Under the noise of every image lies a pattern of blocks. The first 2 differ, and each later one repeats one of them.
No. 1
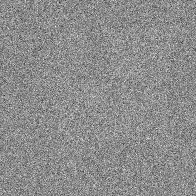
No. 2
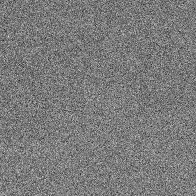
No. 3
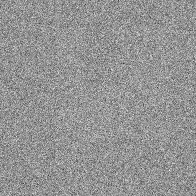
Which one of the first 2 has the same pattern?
1
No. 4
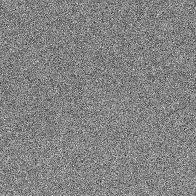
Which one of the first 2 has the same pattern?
2
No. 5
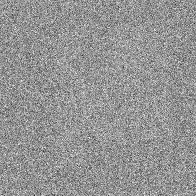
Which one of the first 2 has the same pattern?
1
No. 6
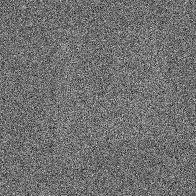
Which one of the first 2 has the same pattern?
1
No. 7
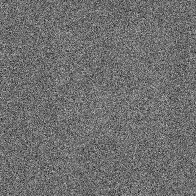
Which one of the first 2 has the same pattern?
1
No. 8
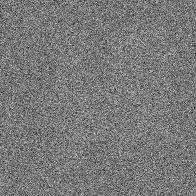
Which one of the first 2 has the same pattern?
1
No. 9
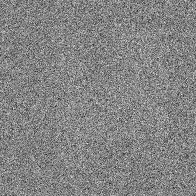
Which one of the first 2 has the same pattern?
1
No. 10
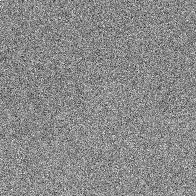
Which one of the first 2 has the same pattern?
2
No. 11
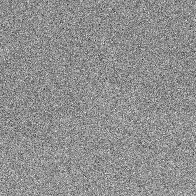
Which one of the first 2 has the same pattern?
2
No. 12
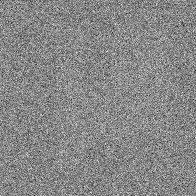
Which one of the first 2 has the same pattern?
1
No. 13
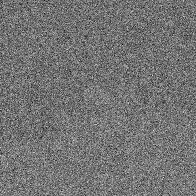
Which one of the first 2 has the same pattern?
2
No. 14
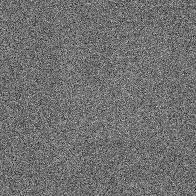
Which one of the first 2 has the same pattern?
1
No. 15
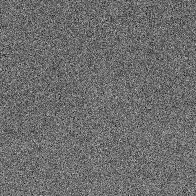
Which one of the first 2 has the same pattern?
2
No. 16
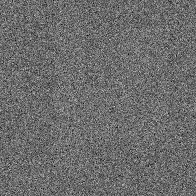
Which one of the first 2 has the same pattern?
1
